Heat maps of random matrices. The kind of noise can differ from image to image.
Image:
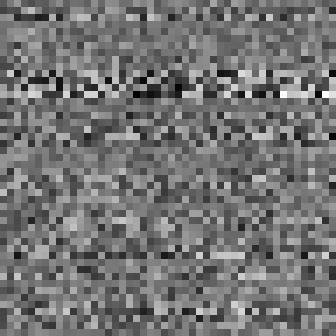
rows of uneven size
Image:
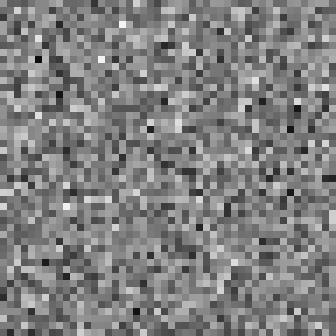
independent entries
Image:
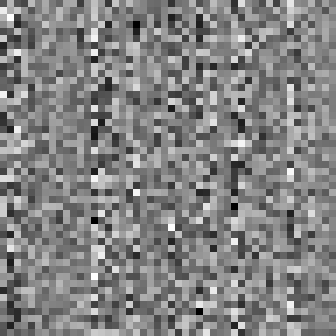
columns of uneven size
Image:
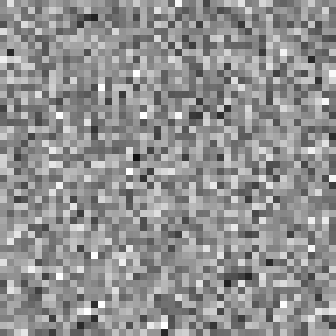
independent entries
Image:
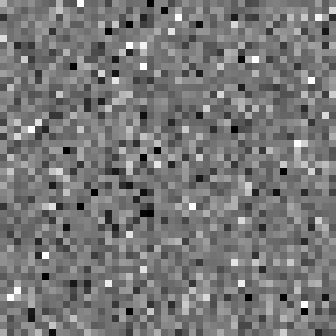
heavy tails
